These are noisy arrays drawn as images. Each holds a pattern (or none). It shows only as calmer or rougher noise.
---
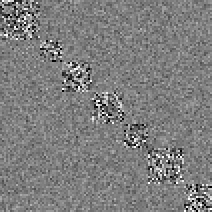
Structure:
blocks along the diagonal
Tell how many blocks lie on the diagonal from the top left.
7
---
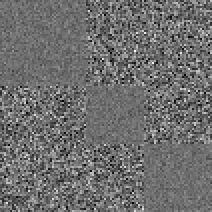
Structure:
blocks along the diagonal
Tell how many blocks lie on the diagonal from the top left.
3
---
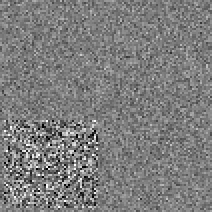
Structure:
one block
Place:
bottom left
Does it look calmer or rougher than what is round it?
rougher
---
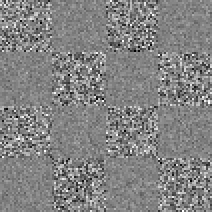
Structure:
a checkerboard
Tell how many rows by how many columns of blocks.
4 by 4
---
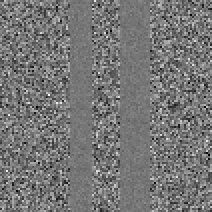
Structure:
bands of columns
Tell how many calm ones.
2
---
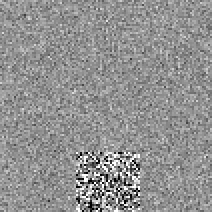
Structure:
one block
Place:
bottom middle
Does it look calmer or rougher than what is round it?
rougher
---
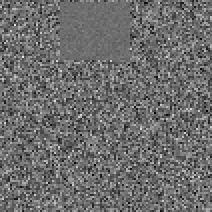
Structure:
one block
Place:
top middle
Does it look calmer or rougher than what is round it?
calmer
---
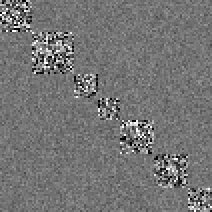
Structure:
blocks along the diagonal
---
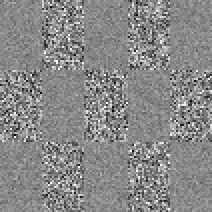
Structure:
a checkerboard
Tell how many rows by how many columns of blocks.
3 by 5
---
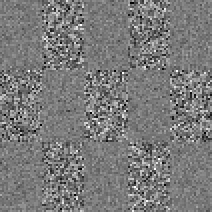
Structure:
a checkerboard
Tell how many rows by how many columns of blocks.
3 by 5
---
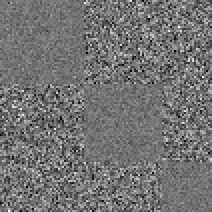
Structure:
blocks along the diagonal
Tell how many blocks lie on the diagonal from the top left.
3
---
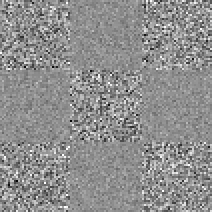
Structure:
a checkerboard
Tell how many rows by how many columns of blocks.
3 by 3
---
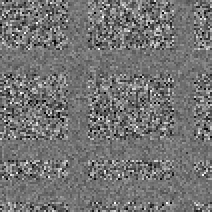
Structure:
bands of rows crossing bands of columns
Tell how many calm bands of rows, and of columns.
3 and 2
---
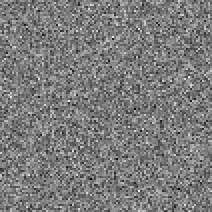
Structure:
only noise
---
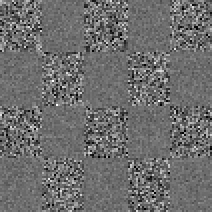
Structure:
a checkerboard
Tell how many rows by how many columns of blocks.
4 by 5
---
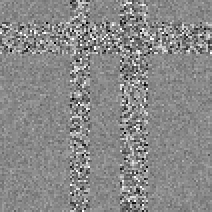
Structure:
bands of rows crossing bands of columns
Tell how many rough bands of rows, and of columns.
1 and 2
